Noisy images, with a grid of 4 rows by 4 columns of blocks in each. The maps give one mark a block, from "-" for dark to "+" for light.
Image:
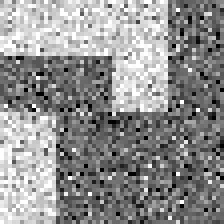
+++-
--+-
+---
+---
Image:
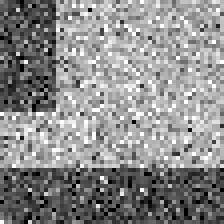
-+++
-+++
++++
----
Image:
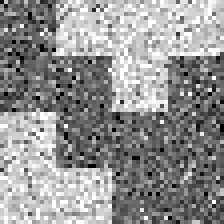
-+++
--+-
+---
++--
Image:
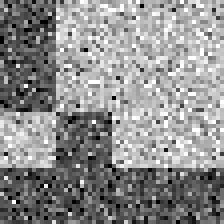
-+++
-+++
+-++
----
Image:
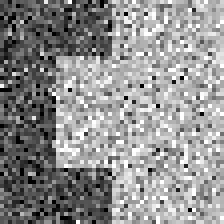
--++
-+++
-+++
--++
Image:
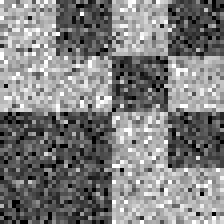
+-+-
++-+
--+-
--++
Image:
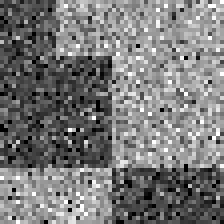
-+++
--++
--++
++--
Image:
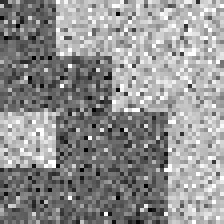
-+++
--++
+--+
---+
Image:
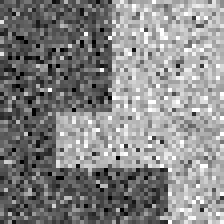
--++
--++
-+++
---+
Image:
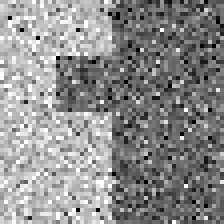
++--
+---
++--
++--
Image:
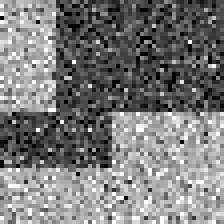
+---
+---
--++
++++
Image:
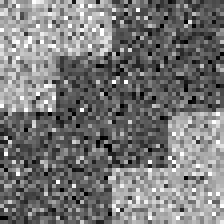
++--
+---
---+
--++
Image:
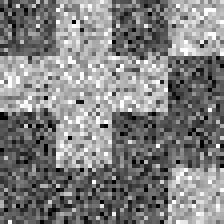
-+-+
+++-
-+--
---+
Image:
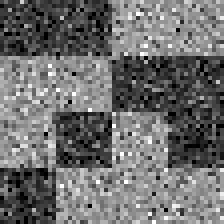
--++
++--
+-+-
-+++
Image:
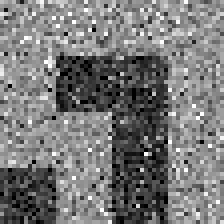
++++
+--+
++-+
-+-+
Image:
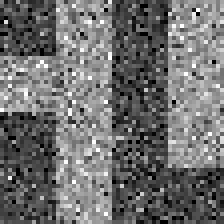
-+-+
++-+
-+-+
-+--
